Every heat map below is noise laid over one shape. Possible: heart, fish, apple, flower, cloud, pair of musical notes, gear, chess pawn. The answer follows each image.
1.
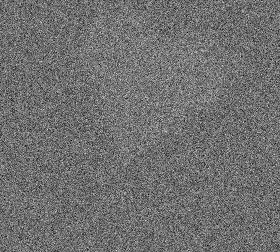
heart
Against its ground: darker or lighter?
lighter
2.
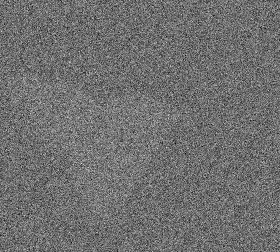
chess pawn
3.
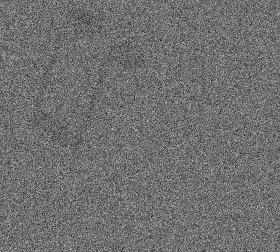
pair of musical notes
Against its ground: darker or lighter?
darker
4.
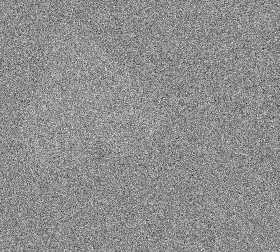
heart
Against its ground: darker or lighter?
lighter
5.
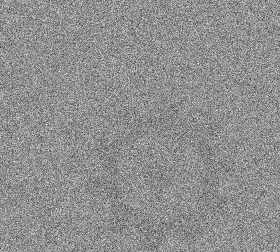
gear
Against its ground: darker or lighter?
darker
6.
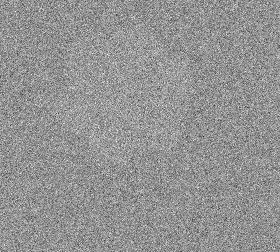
flower
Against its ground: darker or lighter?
lighter
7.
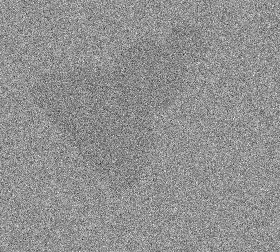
chess pawn
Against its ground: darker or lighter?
darker
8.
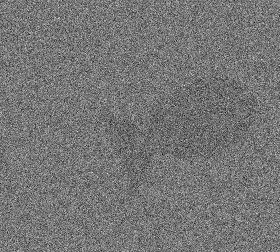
fish
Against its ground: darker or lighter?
darker
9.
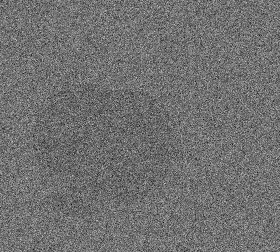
apple
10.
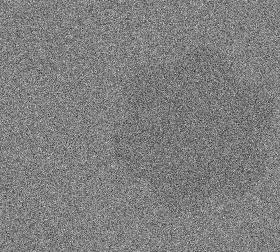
flower
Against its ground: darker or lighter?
darker
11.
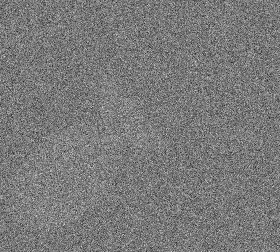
fish
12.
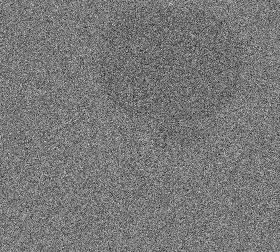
apple
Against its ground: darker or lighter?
darker
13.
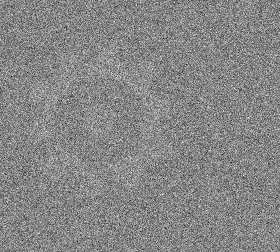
gear
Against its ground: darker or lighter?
lighter
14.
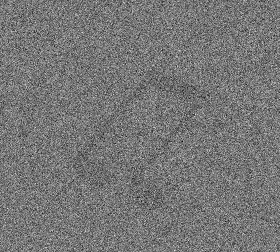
pair of musical notes
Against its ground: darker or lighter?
darker
